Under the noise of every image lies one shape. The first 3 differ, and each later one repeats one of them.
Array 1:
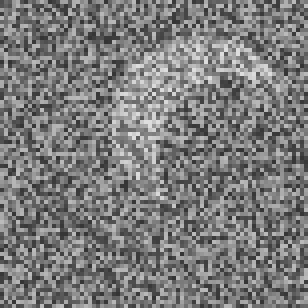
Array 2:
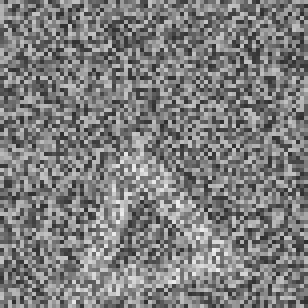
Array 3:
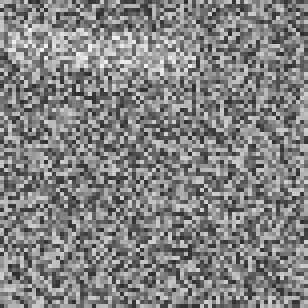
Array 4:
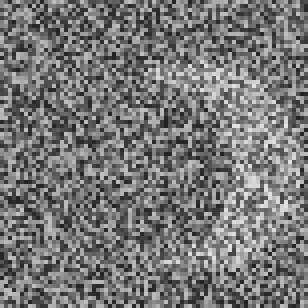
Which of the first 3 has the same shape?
1
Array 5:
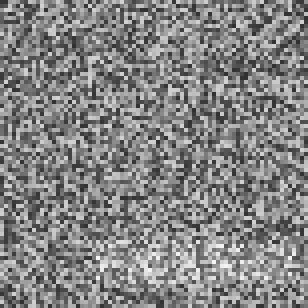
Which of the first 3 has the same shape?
3
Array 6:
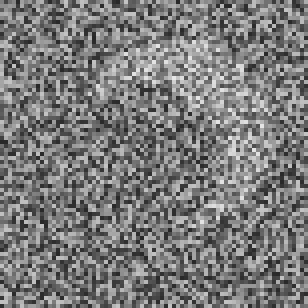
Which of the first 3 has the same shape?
1
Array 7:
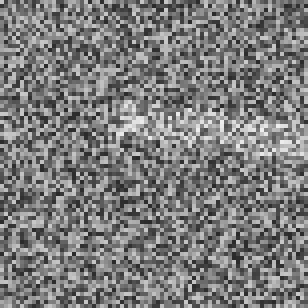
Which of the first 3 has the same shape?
3
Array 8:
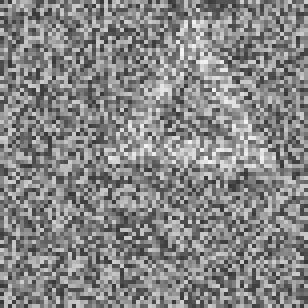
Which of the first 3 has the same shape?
2
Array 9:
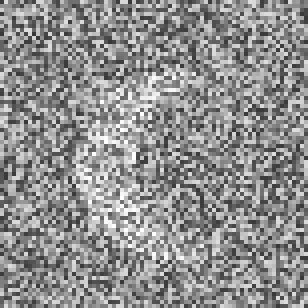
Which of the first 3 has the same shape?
1
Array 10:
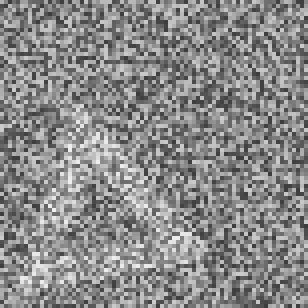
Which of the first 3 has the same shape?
2
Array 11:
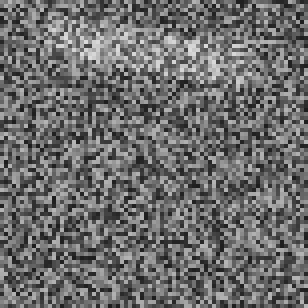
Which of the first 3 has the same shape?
3
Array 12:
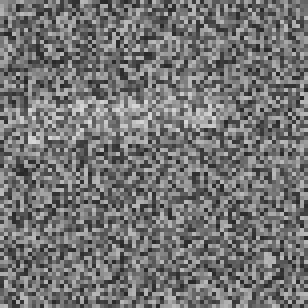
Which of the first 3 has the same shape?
3
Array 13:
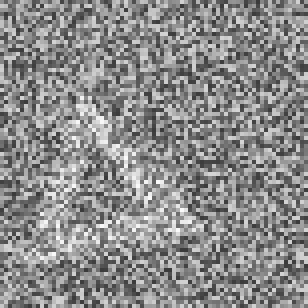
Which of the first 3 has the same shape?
2
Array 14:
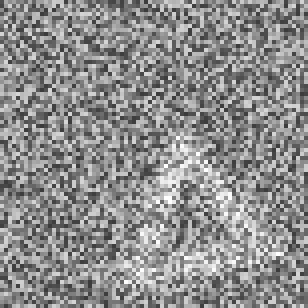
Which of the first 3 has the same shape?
2
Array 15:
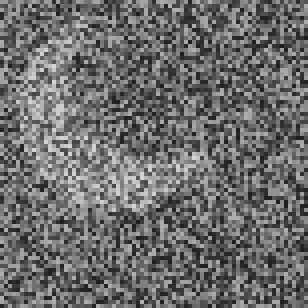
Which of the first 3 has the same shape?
1
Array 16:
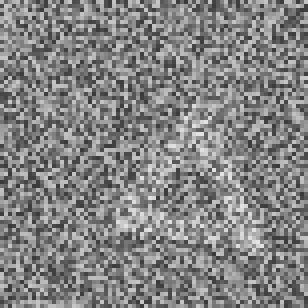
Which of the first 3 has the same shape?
2
